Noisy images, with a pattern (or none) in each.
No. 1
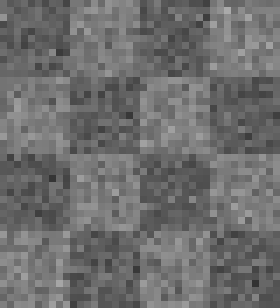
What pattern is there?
a checkerboard
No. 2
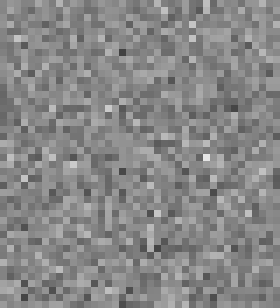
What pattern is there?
only noise
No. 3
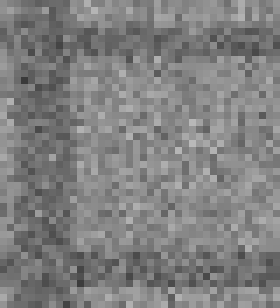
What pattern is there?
bands of rows crossing bands of columns
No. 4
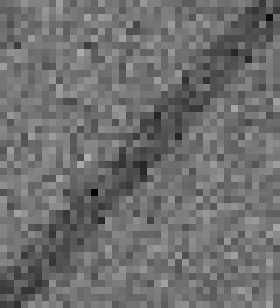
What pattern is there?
a diagonal band
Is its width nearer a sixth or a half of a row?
a sixth
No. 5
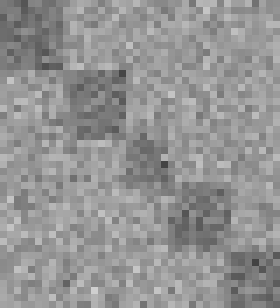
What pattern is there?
blocks along the diagonal
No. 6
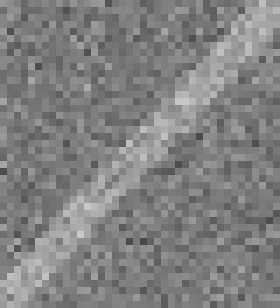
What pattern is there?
a diagonal band
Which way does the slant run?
bottom left to top right
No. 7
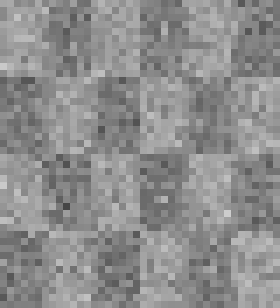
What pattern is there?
a checkerboard
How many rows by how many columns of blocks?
4 by 6
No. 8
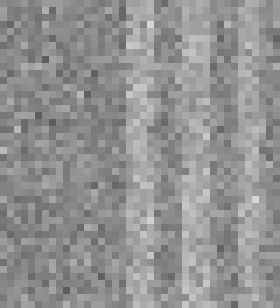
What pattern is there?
bands of columns
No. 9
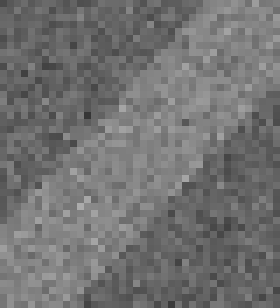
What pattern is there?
a diagonal band
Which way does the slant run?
bottom left to top right
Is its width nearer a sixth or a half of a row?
a half
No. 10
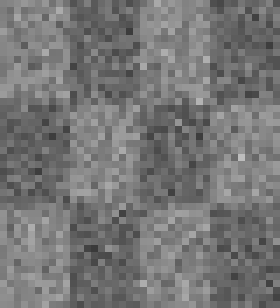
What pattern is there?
a checkerboard
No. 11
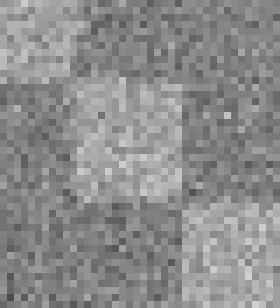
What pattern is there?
blocks along the diagonal
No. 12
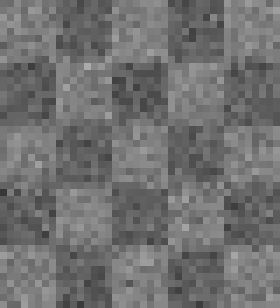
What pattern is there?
a checkerboard
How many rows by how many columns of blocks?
5 by 5
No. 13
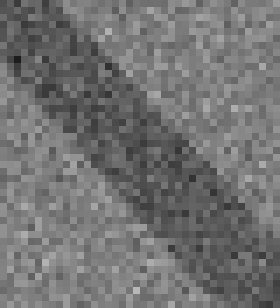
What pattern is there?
a diagonal band
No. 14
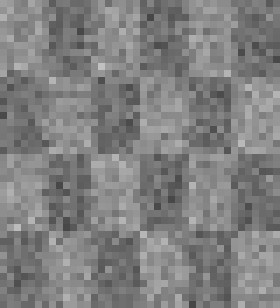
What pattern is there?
a checkerboard
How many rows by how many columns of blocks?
4 by 6
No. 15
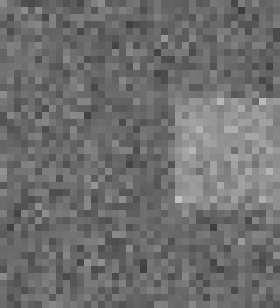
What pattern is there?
one block
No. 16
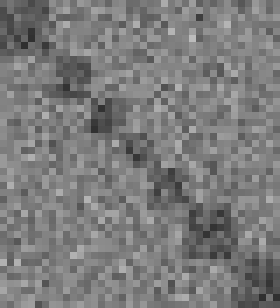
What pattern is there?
blocks along the diagonal
